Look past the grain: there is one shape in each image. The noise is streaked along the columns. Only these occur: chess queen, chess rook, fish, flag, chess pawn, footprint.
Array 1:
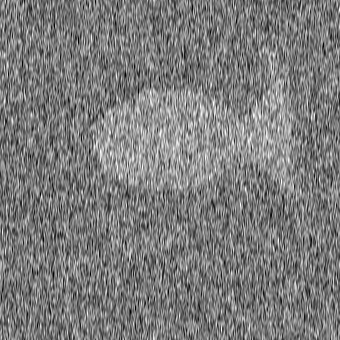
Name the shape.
fish
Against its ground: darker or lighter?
lighter
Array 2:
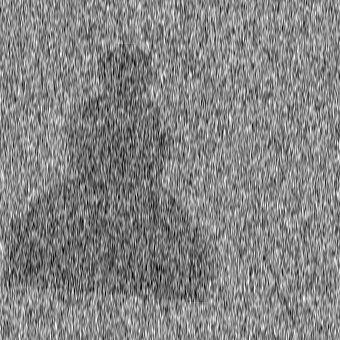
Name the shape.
chess pawn
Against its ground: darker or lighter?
darker
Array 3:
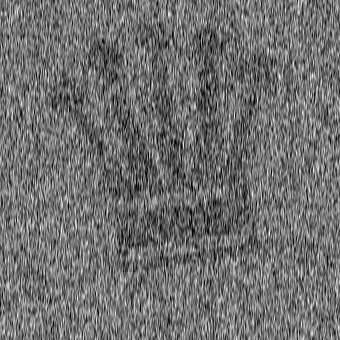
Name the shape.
chess queen
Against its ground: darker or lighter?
darker
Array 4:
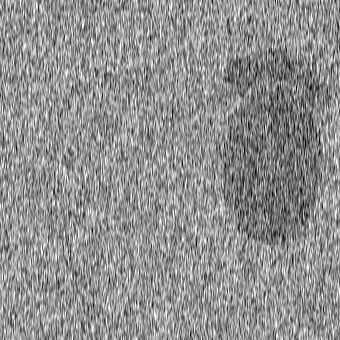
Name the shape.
footprint
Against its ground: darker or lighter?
darker
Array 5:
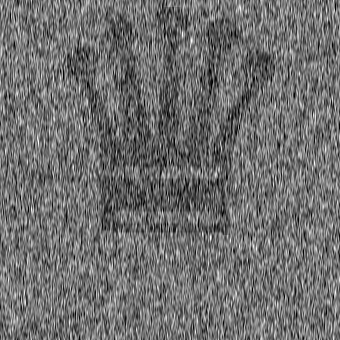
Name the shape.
chess queen
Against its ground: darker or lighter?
darker
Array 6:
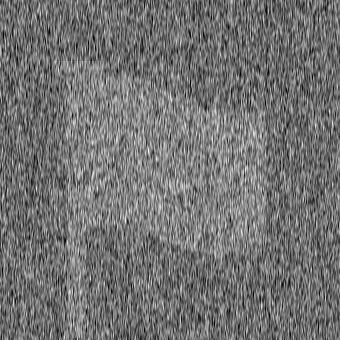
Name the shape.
flag
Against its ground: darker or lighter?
lighter
